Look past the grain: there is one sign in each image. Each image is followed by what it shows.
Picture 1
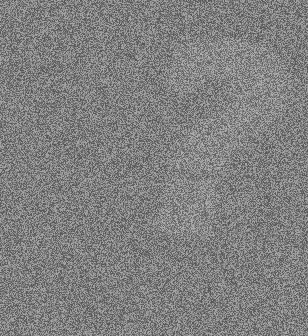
question mark
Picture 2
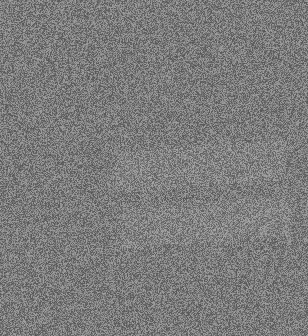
equals sign
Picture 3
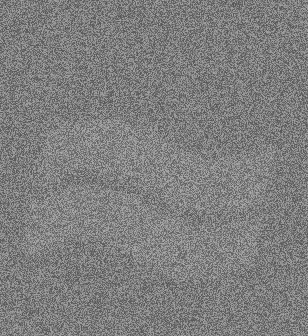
approximately sign
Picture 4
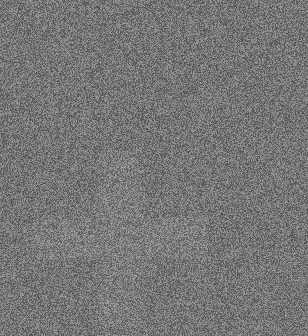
plus sign
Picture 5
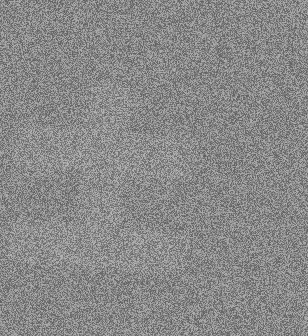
plus-minus sign
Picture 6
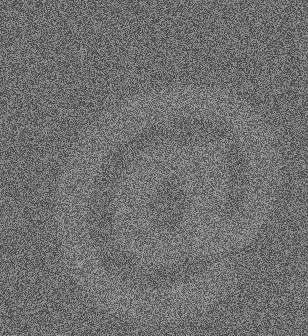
at sign
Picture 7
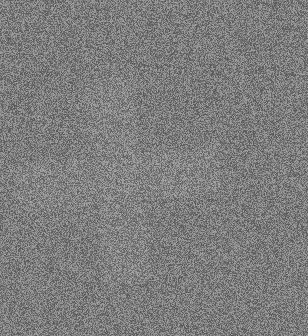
plus sign
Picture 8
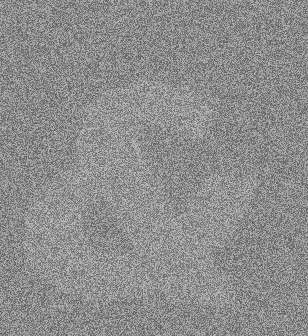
ampersand
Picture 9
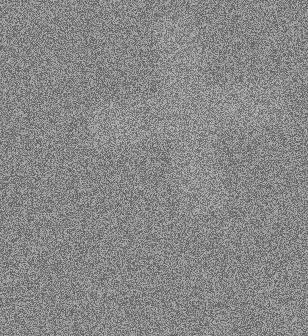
plus sign
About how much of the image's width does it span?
two thirds
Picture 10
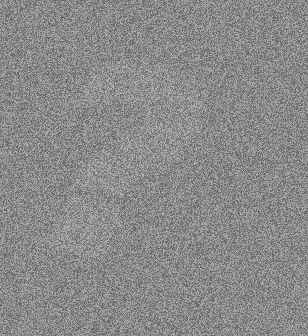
question mark
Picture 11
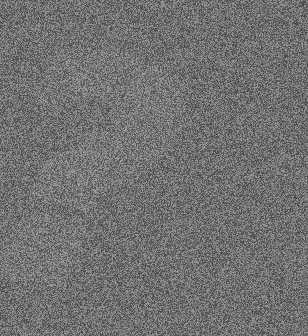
question mark
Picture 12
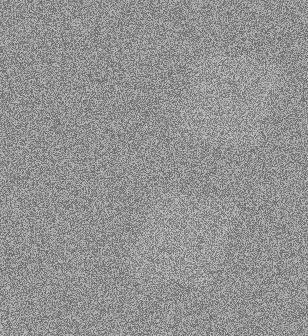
colon
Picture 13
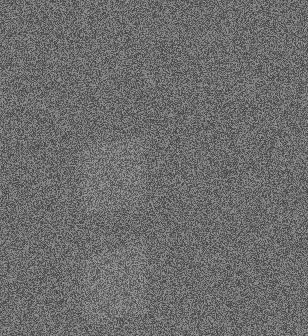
colon
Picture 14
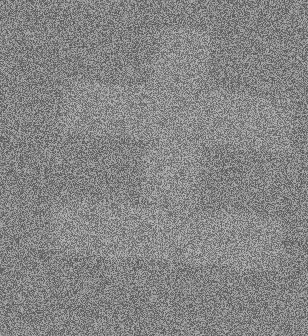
plus-minus sign
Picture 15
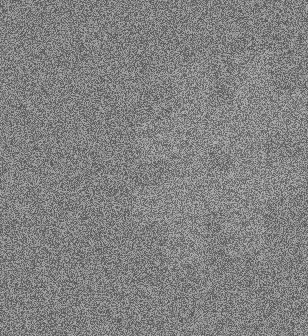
hash sign
